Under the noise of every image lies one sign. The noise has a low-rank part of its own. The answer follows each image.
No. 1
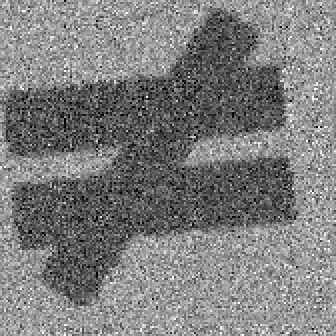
not-equal sign
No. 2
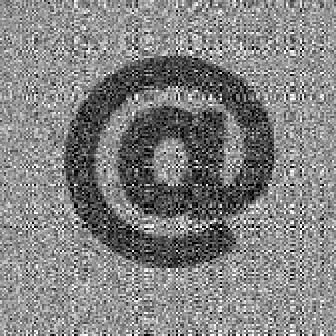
at sign
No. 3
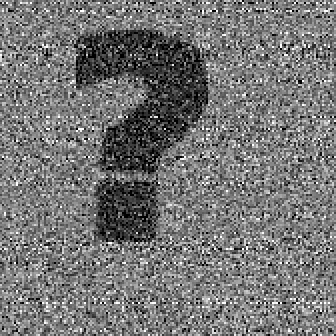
question mark
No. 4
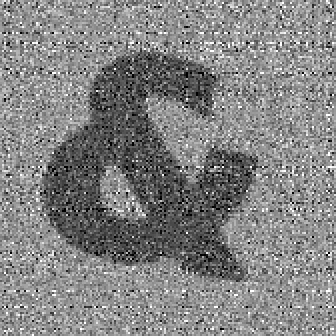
ampersand
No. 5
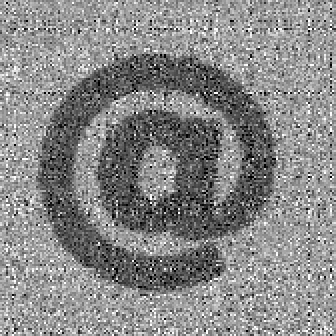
at sign
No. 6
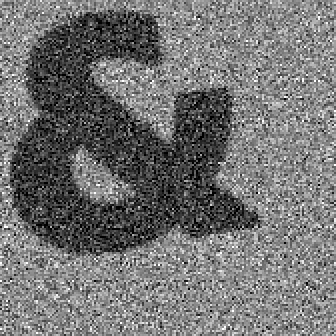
ampersand
